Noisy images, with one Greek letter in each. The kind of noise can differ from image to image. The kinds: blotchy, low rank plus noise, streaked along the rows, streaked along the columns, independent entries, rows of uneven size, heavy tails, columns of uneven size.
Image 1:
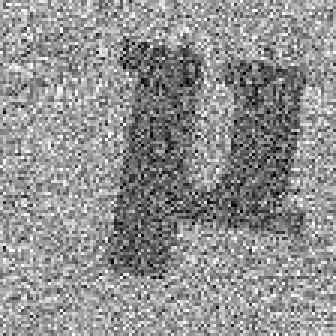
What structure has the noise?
low rank plus noise
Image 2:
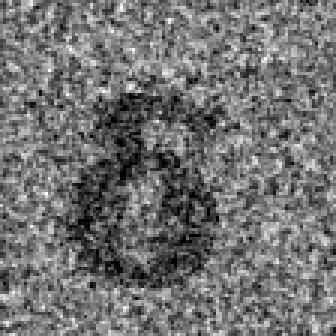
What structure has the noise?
blotchy
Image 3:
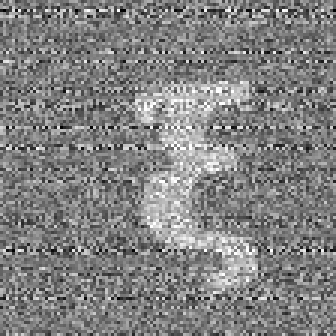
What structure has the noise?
rows of uneven size
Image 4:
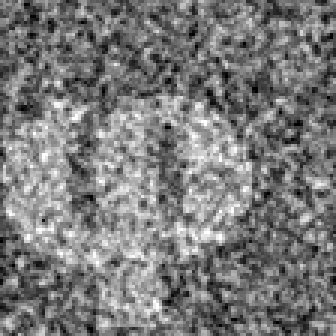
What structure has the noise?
blotchy
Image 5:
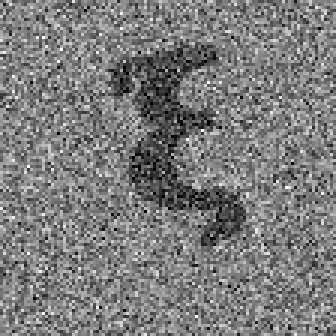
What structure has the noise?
independent entries
